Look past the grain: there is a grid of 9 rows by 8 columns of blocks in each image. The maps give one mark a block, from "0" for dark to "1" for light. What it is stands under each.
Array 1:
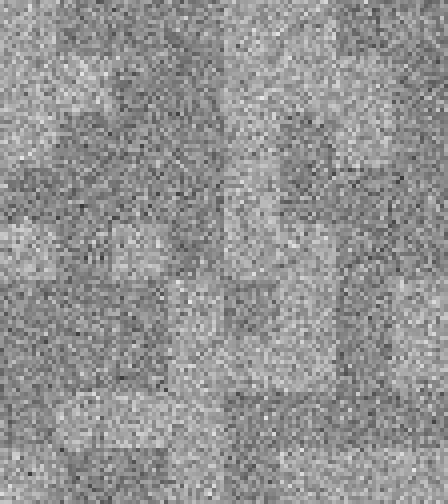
1 0 0 0 1 1 0 0
1 1 0 0 1 1 1 0
1 0 0 0 1 0 1 0
0 0 0 0 1 0 0 0
1 0 1 0 1 1 0 0
0 0 0 1 0 1 0 1
0 0 0 1 1 1 0 1
0 1 1 1 0 0 0 0
1 0 0 1 0 1 1 1
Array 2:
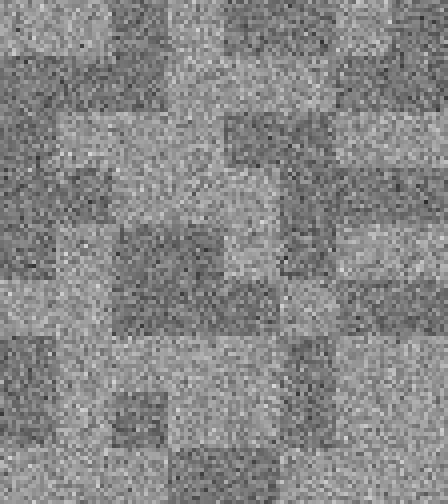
1 1 0 1 0 0 1 0
0 0 0 1 1 1 0 0
0 1 1 1 0 0 1 1
0 0 1 1 1 0 0 0
0 1 0 0 1 0 1 1
1 1 0 0 0 1 0 0
0 1 1 1 1 0 1 1
0 1 0 1 1 0 1 1
1 1 1 0 0 1 1 1
